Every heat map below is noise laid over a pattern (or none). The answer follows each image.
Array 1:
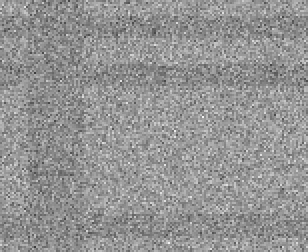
bands of rows crossing bands of columns
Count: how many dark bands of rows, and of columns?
3 and 1
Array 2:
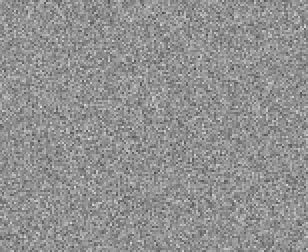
only noise
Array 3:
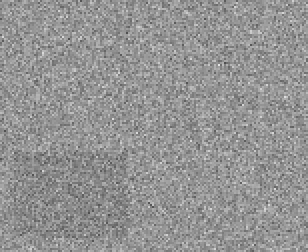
one block
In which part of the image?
bottom left
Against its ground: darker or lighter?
darker
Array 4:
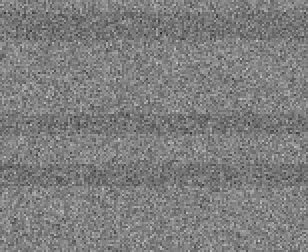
bands of rows
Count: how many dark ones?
3
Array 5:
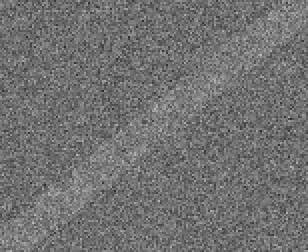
a diagonal band
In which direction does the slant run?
bottom left to top right
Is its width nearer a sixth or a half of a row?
a sixth
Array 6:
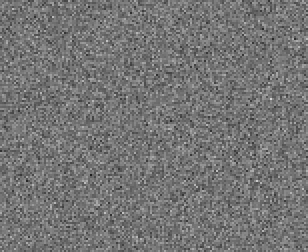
only noise
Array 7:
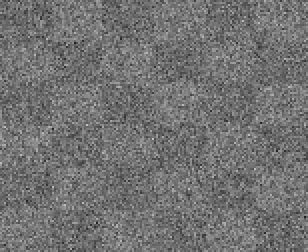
a checkerboard
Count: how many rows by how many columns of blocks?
6 by 6
